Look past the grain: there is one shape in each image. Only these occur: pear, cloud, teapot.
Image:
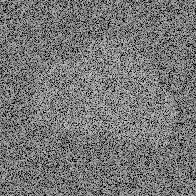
cloud
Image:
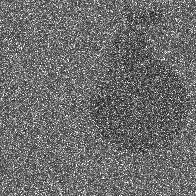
pear
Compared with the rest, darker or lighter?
darker
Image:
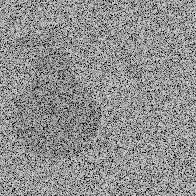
pear
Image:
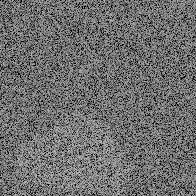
cloud
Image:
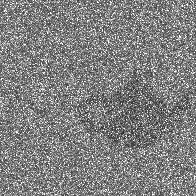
teapot
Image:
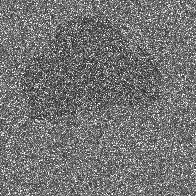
cloud
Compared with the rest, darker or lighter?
darker
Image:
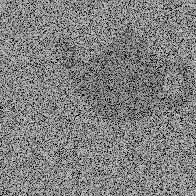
teapot
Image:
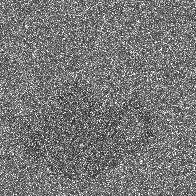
teapot
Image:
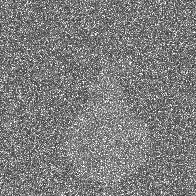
pear
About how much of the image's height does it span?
two thirds
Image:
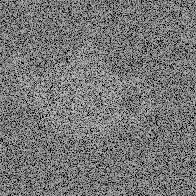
teapot
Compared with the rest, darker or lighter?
lighter
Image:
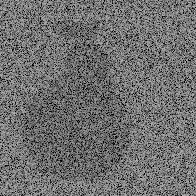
pear
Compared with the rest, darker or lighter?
darker
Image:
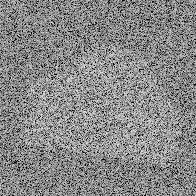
cloud
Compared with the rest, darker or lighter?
lighter
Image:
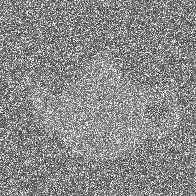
teapot
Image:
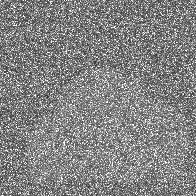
cloud
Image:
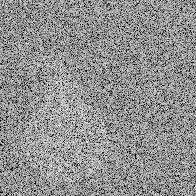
pear
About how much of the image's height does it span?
two thirds
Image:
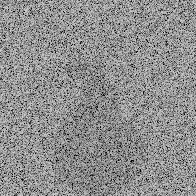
pear
